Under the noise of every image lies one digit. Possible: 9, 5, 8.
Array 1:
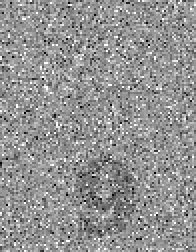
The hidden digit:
9
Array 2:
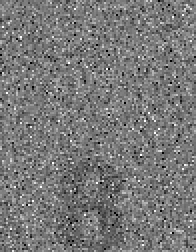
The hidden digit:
8
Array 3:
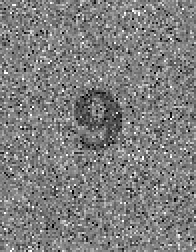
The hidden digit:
9
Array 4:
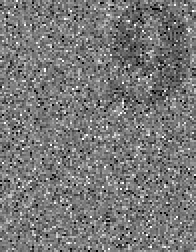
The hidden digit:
9
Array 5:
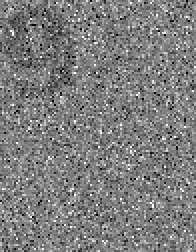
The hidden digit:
9
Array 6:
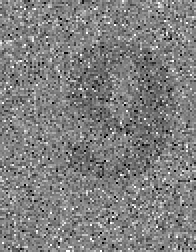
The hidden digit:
9
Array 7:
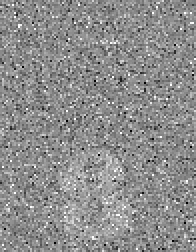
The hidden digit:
8
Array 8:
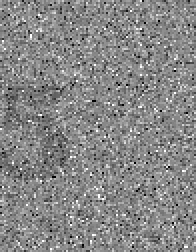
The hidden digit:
5
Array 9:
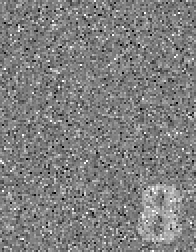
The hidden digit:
8
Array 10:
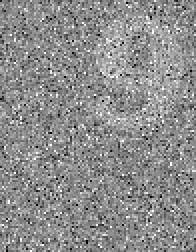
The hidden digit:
9
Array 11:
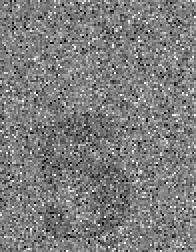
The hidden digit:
5
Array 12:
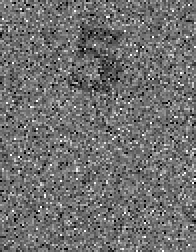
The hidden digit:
5
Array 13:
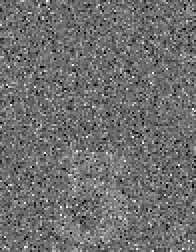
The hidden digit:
5
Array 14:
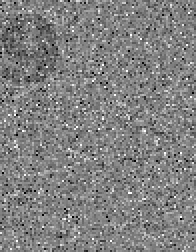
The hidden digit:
9
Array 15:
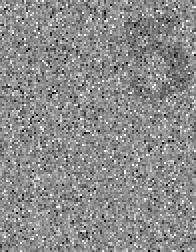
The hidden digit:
5
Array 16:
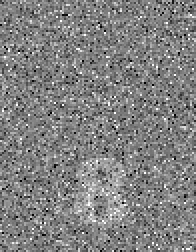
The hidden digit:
8
